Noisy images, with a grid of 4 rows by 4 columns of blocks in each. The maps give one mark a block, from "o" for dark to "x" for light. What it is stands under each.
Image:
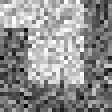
x x x o
o x x o
o x x o
o o o o
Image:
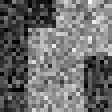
o o x x
o x x x
o x x o
o x x o
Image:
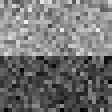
x x x x
x x x x
o o o o
o o o o
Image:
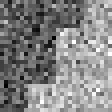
o o o x
o o x x
o o x x
o x x x
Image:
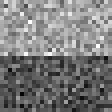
x x x x
x x x x
o o o o
o o o o
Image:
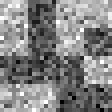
x o x x
x o x o
o o o x
x x o o
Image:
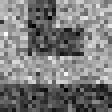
x o x x
x o o x
x x x x
o o o o
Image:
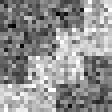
o o o x
o o x x
o x x o
x x o o
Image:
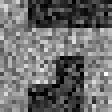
x o o o
x x x x
x x o x
x o o x
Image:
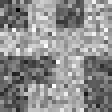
o x o x
x x x x
o o x o
o x x o
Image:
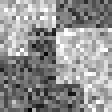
x x o o
x o x x
o o x x
o o o x
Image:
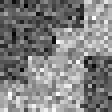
o o o x
o o x x
o x x o
x x x o
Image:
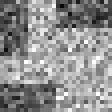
o x o o
o x x x
x x x x
o o x x
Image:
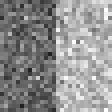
o o x x
o o x x
o o x x
o o x x
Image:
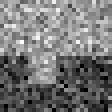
x x x x
x x x x
o x o o
o o o o
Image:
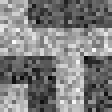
x o o o
x x x x
o o x o
x o x o
